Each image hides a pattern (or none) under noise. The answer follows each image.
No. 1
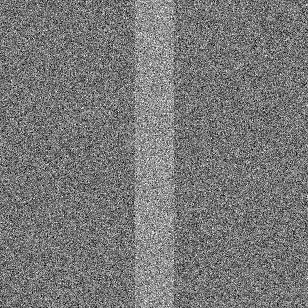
one vertical stripe
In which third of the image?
middle
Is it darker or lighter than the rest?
lighter
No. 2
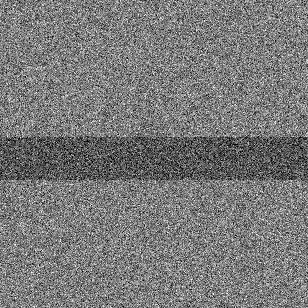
one horizontal stripe
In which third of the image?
middle
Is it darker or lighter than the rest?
darker
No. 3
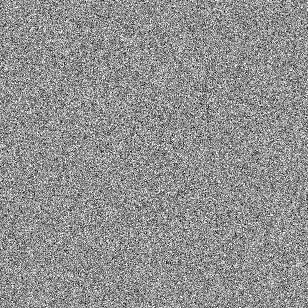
only noise
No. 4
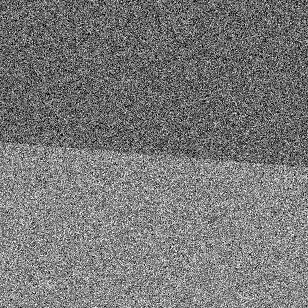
a sharp edge
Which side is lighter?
bottom
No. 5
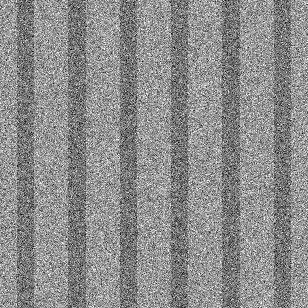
vertical stripes
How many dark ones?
6
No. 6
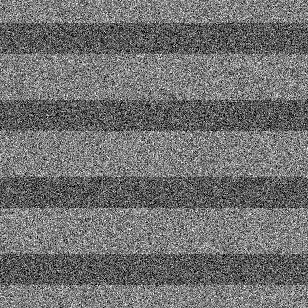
horizontal stripes
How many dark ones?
4
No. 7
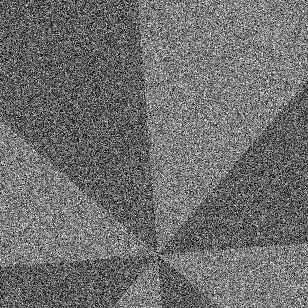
spokes from one point
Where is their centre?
bottom middle
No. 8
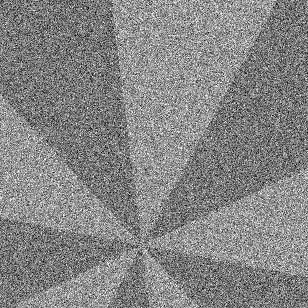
spokes from one point
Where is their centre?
bottom middle
